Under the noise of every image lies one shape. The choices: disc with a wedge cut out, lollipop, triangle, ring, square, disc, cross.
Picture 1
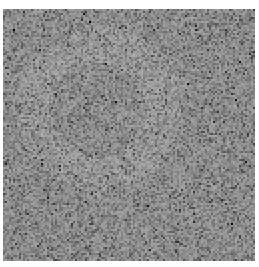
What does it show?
light ring
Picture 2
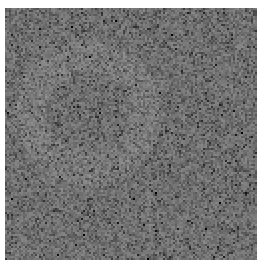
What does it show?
light ring
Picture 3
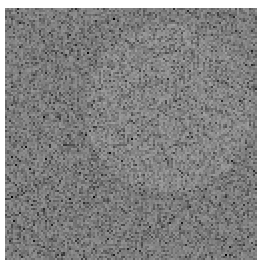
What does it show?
light disc
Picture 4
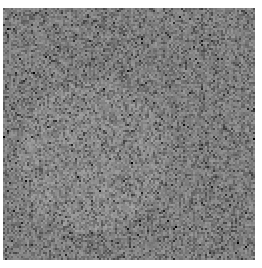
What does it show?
light disc
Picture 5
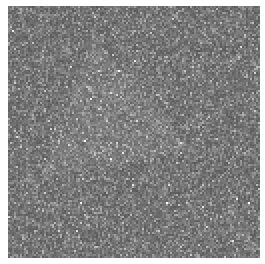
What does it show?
light triangle
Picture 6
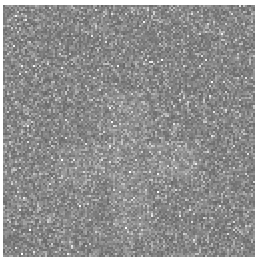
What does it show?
light cross
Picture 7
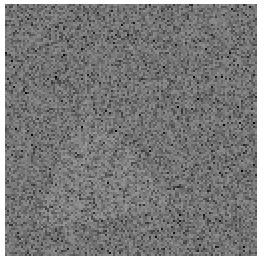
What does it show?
light triangle
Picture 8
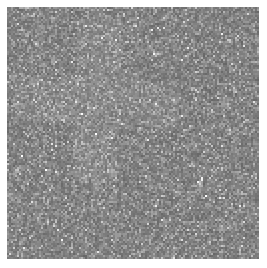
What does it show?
light cross
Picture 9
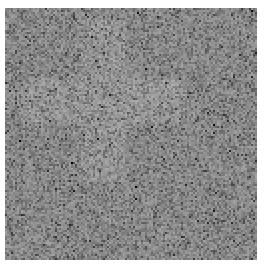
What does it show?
light cross
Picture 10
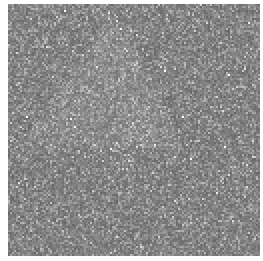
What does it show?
light triangle
